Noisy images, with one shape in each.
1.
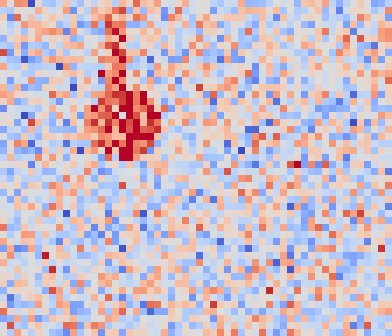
lollipop
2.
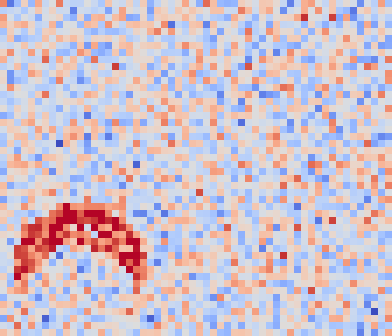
crescent
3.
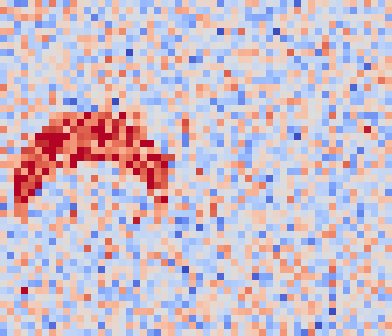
crescent
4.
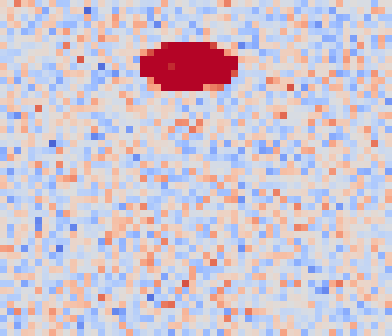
ellipse
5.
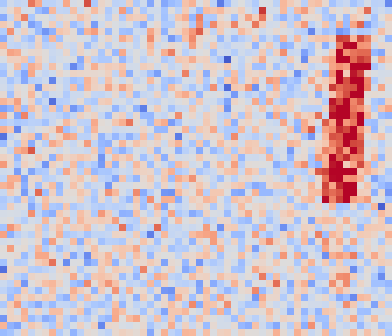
bar
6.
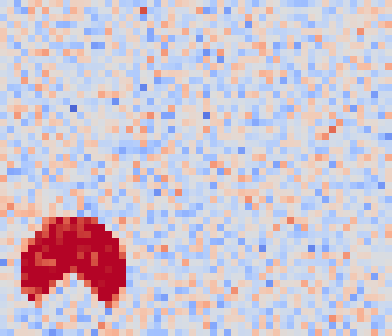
disc with a wedge cut out
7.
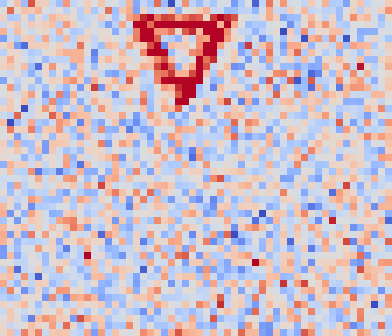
triangle frame
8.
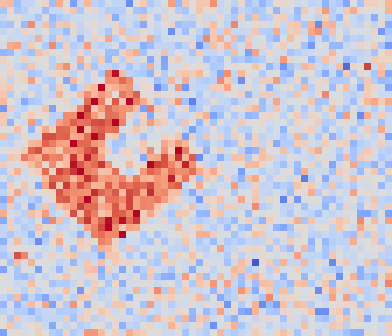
square with a notch
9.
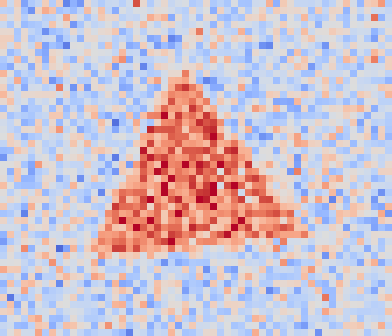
triangle
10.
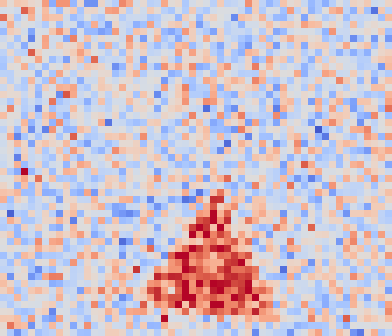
triangle
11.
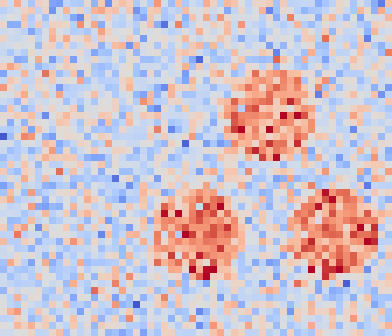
three dots
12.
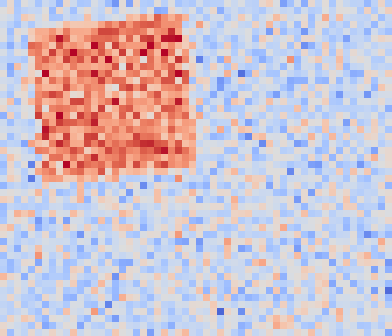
square
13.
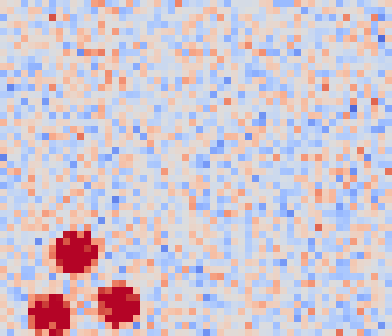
three dots
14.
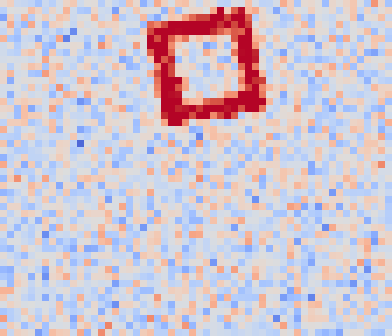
square frame
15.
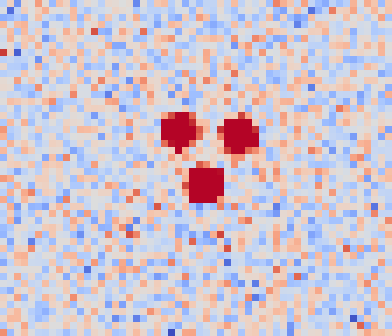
three dots
